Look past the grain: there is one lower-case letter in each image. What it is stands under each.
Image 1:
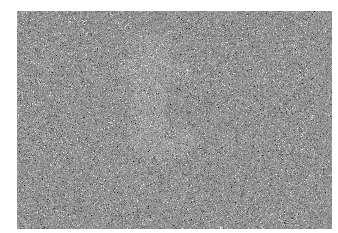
t
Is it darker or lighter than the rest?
lighter
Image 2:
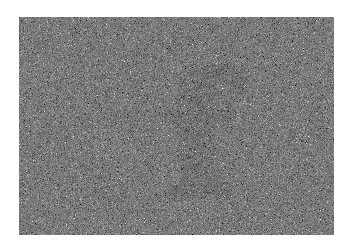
f
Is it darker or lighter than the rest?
darker
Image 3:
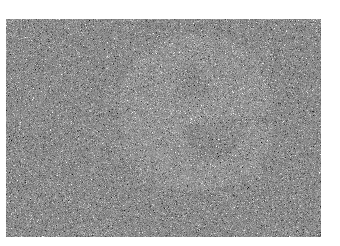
e
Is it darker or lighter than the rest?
lighter
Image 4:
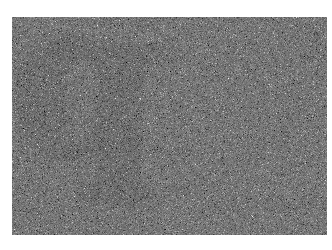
q
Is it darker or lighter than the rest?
darker
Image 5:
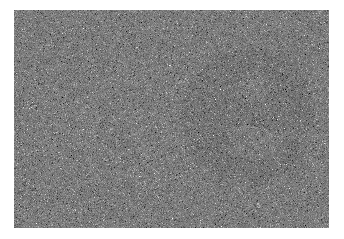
e
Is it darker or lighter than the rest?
darker
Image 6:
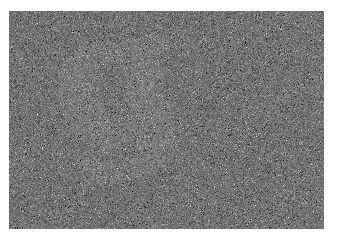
g
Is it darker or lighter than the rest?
lighter
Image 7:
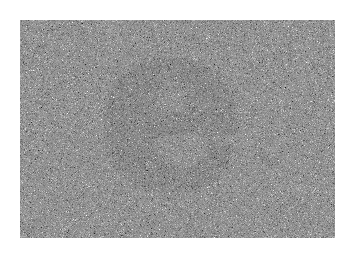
e
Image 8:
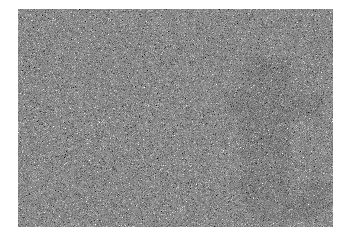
t
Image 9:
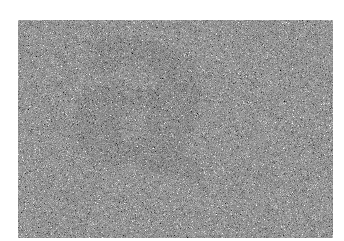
a
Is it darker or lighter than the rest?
darker
